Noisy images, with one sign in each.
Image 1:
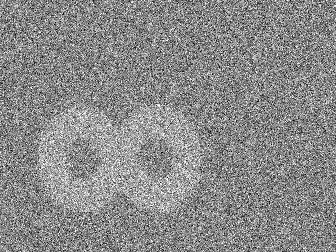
infinity sign
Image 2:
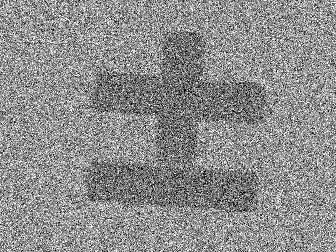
plus-minus sign
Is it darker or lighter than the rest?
darker
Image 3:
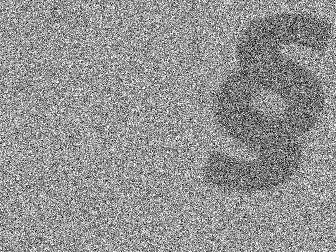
section sign
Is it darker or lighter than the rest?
darker
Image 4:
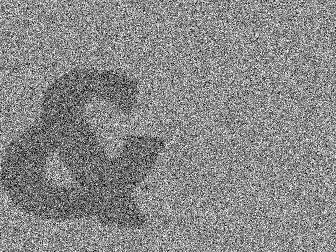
ampersand
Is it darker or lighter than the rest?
darker
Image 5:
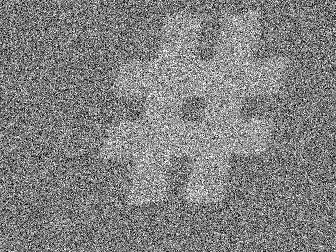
hash sign
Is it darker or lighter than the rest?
lighter
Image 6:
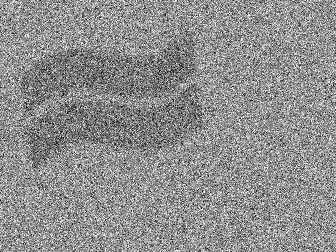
approximately sign
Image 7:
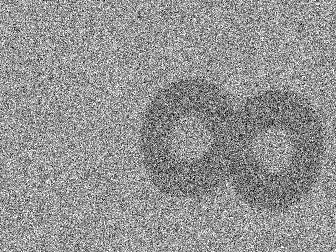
infinity sign
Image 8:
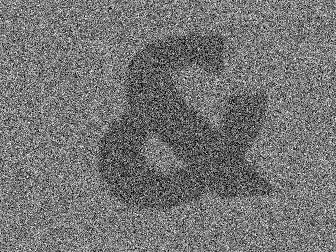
ampersand
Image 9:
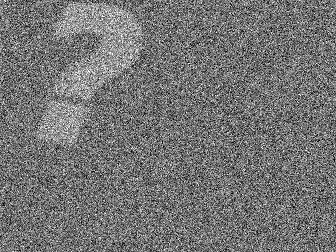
question mark
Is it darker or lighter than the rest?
lighter
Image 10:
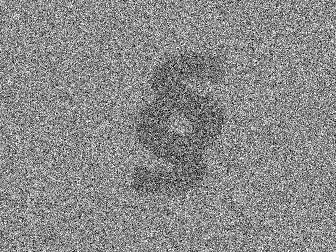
section sign
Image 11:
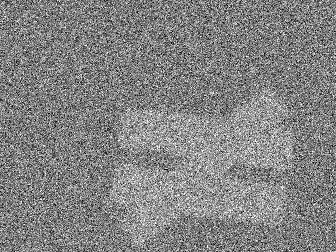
not-equal sign
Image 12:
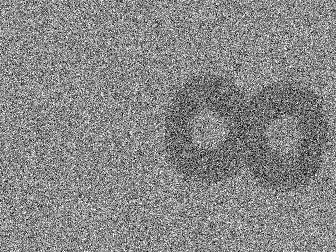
infinity sign
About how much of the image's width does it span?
half
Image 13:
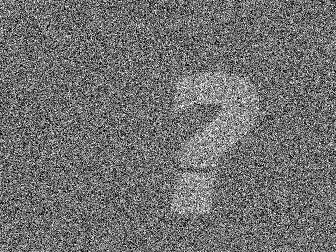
question mark
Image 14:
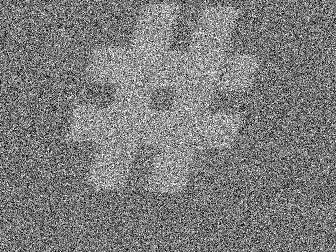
hash sign
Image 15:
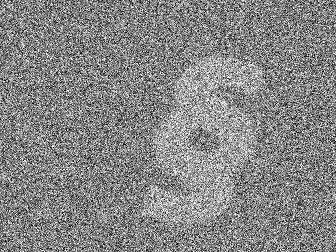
section sign
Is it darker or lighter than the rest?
lighter
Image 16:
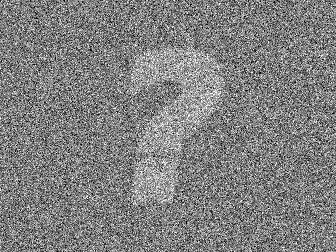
question mark
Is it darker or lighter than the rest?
lighter
